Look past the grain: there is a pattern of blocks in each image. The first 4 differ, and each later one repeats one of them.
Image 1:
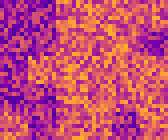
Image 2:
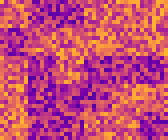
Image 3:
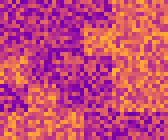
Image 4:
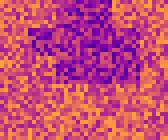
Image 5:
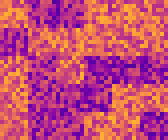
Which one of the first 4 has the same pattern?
2
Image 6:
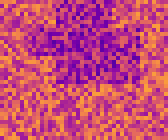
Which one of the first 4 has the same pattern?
4
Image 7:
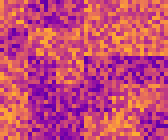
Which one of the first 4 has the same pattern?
2
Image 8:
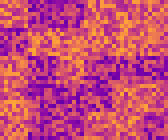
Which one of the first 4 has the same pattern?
2
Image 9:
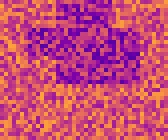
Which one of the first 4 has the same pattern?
4
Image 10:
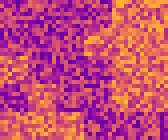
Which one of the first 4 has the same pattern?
3
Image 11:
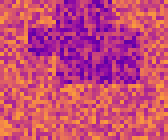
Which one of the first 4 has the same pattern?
4
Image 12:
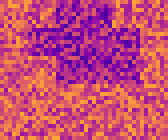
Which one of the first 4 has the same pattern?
4
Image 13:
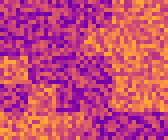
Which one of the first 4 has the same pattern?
3
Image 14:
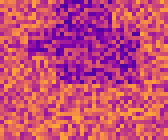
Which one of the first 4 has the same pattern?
4
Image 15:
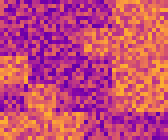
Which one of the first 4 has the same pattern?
3
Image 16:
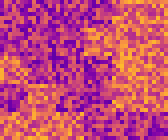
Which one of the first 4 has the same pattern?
3
